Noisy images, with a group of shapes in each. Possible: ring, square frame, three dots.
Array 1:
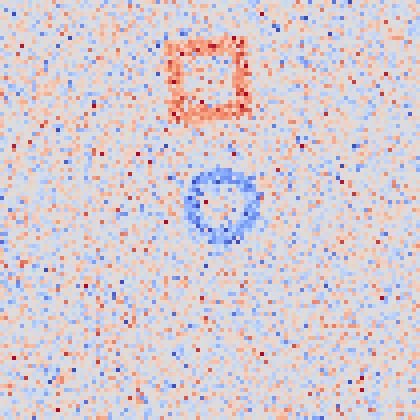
top middle: red square frame; centre: blue ring
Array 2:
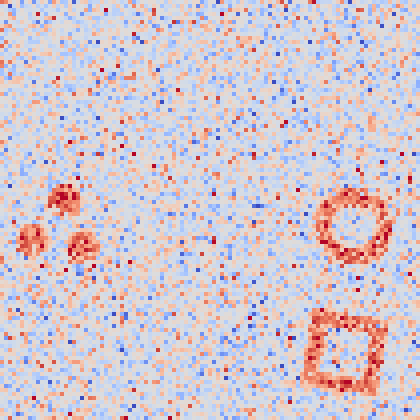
middle left: red three dots; middle right: red ring; bottom right: red square frame
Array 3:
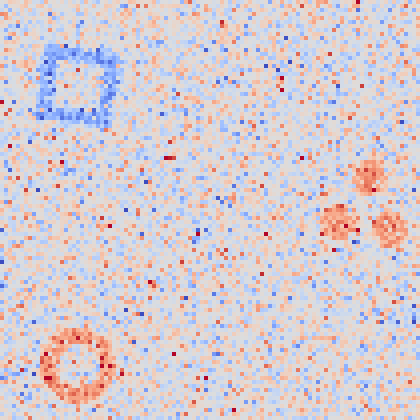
top left: blue square frame; middle right: red three dots; bottom left: red ring
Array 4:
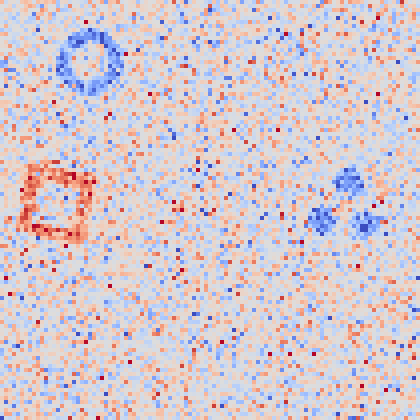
top left: blue ring; middle left: red square frame; middle right: blue three dots
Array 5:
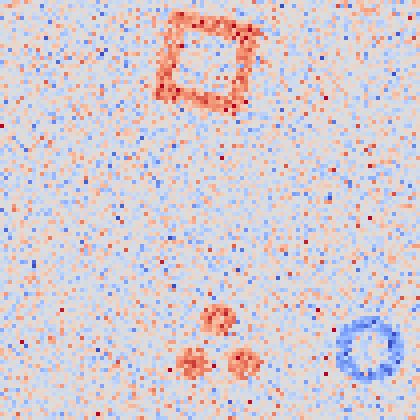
top middle: red square frame; bottom middle: red three dots; bottom right: blue ring
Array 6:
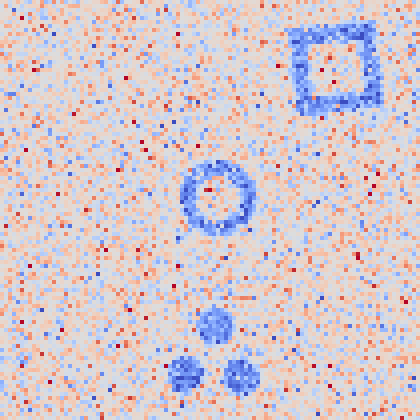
top right: blue square frame; centre: blue ring; bottom middle: blue three dots
